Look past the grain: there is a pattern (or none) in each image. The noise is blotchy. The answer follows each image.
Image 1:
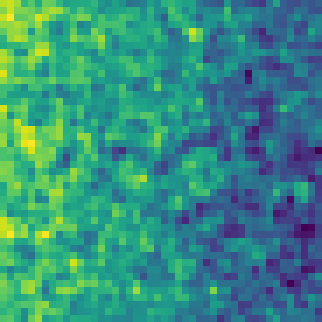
a smooth slope
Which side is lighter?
left
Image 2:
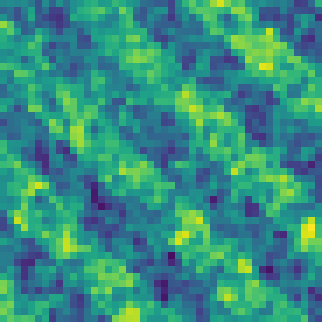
diagonal stripes
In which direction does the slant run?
top left to bottom right
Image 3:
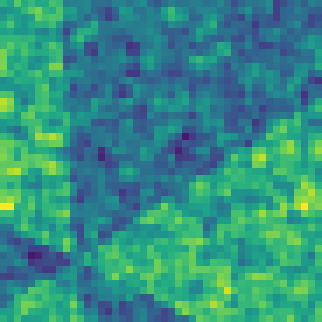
spokes from one point
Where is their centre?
bottom left
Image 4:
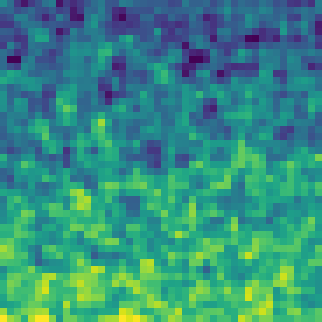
a smooth slope
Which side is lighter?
bottom
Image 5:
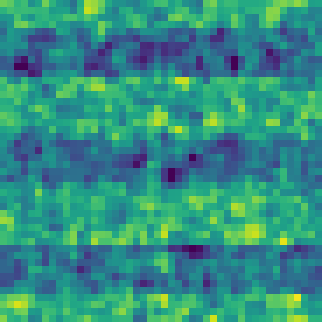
horizontal stripes
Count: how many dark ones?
3
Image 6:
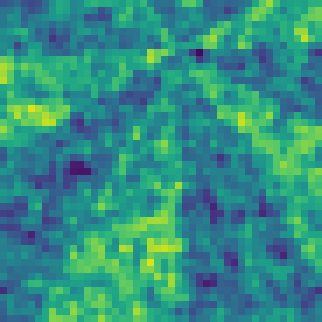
spokes from one point
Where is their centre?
top middle
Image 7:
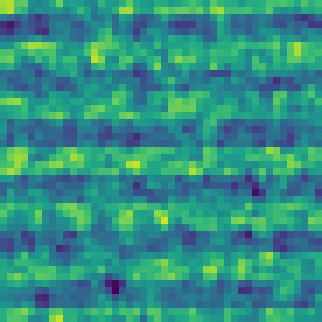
horizontal stripes
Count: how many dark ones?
6
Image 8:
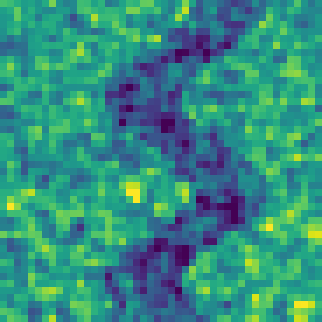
a wavy band
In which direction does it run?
top to bottom
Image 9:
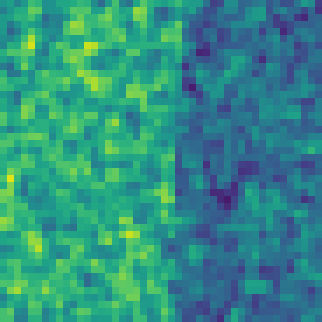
a sharp edge
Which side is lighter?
left
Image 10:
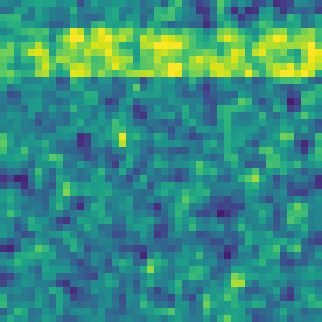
one horizontal stripe
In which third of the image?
top
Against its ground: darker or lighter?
lighter
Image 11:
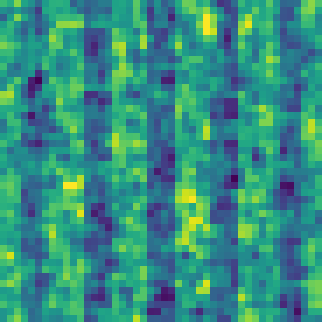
vertical stripes
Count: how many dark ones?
5
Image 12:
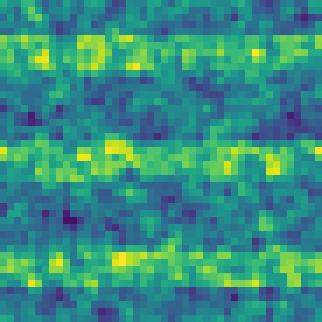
horizontal stripes
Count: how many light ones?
3
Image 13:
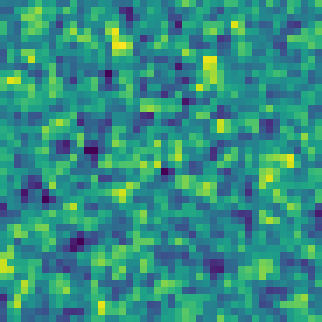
only noise
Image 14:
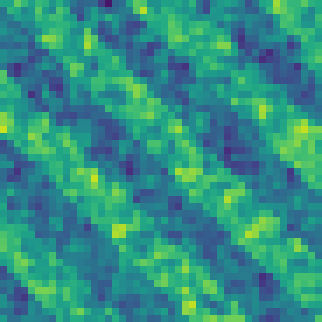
diagonal stripes
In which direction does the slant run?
top left to bottom right
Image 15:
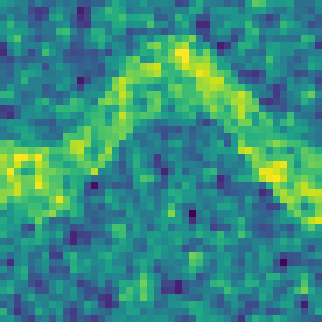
a wavy band
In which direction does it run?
left to right
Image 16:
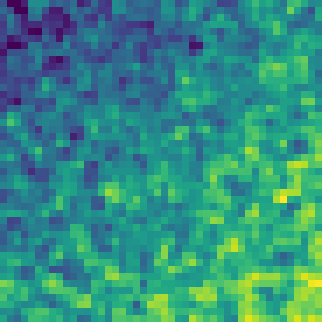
a smooth slope
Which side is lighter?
bottom right
